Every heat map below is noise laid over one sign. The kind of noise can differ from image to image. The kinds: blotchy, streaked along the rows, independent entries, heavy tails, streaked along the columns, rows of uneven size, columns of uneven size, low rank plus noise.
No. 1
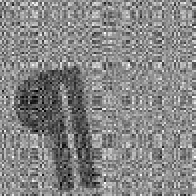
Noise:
low rank plus noise
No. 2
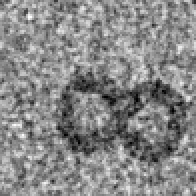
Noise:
blotchy
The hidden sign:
infinity sign
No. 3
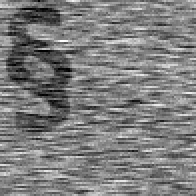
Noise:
streaked along the rows
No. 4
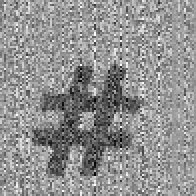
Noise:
columns of uneven size
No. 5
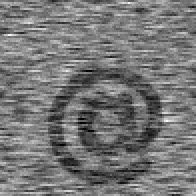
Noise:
streaked along the rows
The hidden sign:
at sign
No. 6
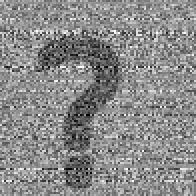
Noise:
rows of uneven size
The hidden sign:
question mark
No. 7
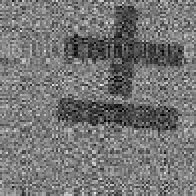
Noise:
low rank plus noise
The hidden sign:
plus-minus sign
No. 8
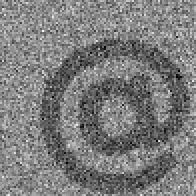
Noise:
independent entries
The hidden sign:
at sign
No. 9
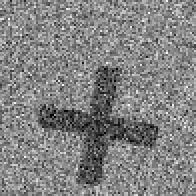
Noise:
independent entries
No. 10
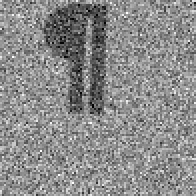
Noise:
independent entries
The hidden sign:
pilcrow
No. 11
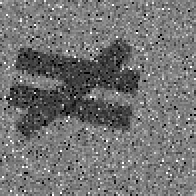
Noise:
heavy tails
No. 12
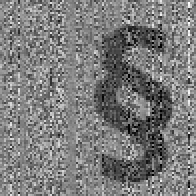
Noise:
columns of uneven size
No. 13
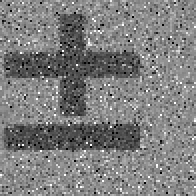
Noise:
heavy tails
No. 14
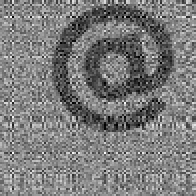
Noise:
low rank plus noise
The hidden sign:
at sign
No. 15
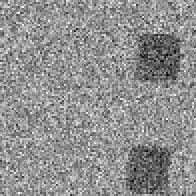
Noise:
independent entries
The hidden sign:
colon
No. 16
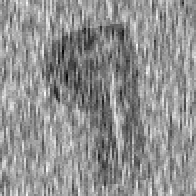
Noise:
streaked along the columns
